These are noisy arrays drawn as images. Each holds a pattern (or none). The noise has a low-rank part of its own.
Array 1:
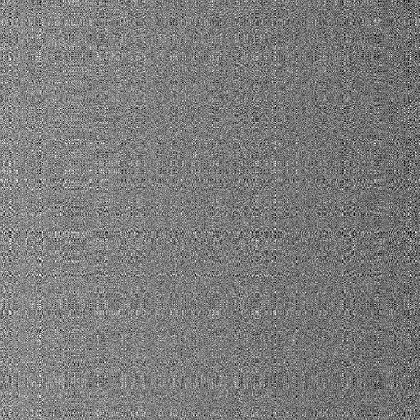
a smooth slope
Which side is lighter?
left
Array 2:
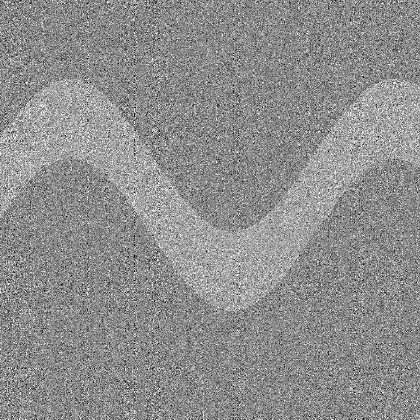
a wavy band
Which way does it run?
left to right
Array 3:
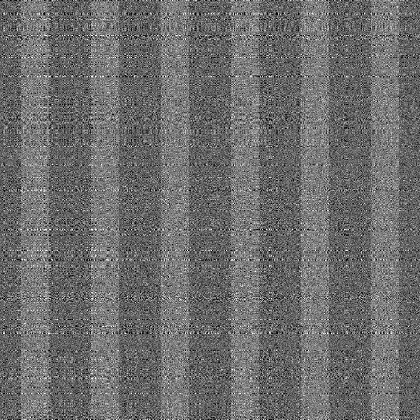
vertical stripes
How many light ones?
6
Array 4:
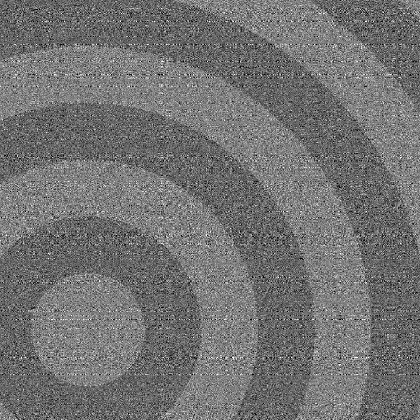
rings round one point
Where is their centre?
bottom left
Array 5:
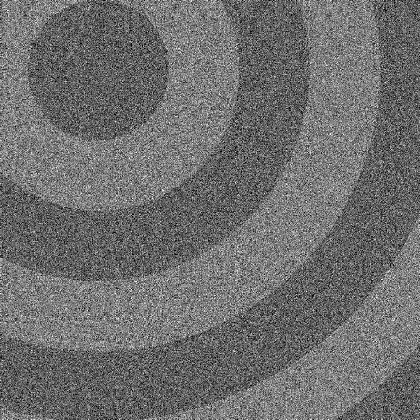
rings round one point
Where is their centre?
top left
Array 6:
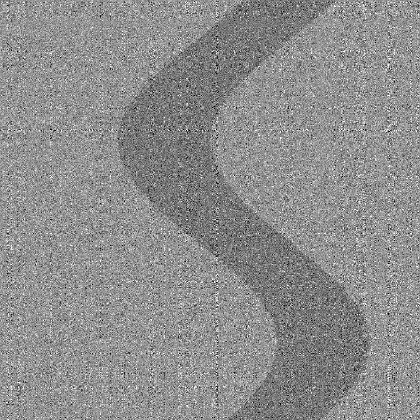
a wavy band
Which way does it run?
top to bottom
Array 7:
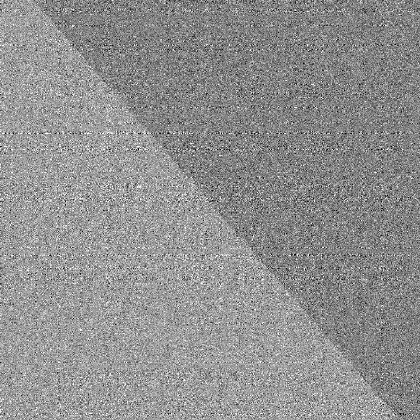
a sharp edge
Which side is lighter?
bottom left
